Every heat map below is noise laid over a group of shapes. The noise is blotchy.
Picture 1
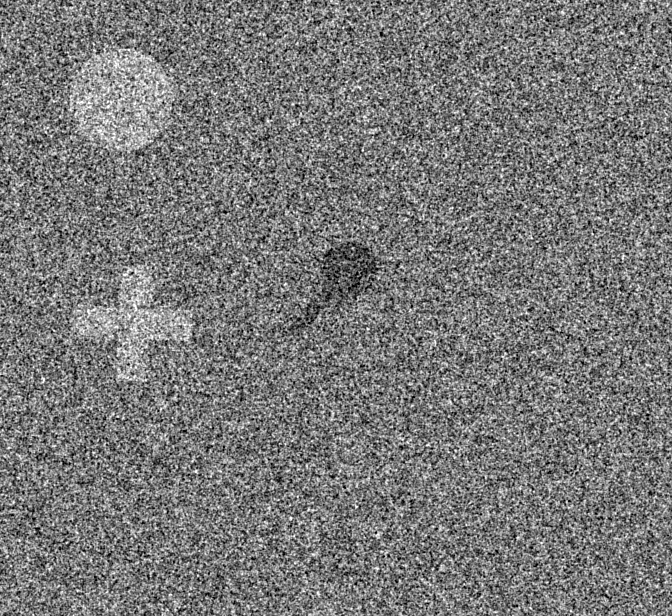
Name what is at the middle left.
cross
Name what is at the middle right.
nothing
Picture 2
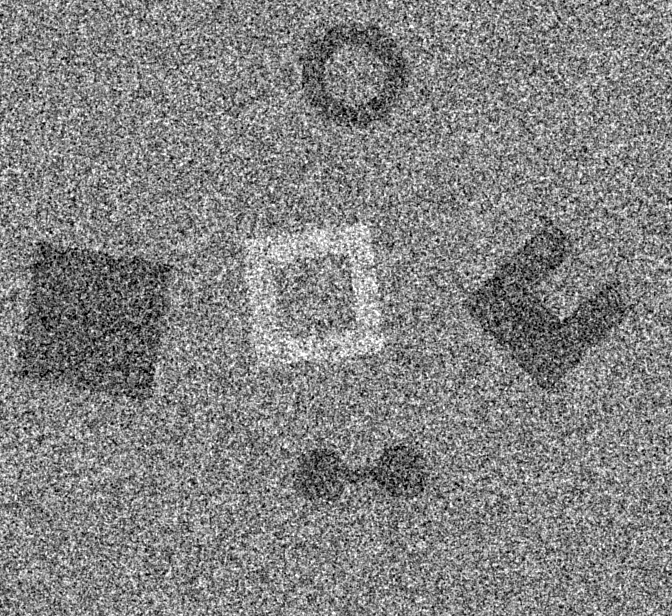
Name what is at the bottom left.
nothing
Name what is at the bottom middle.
dumbbell
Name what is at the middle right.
square with a notch
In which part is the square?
middle left
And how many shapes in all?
5
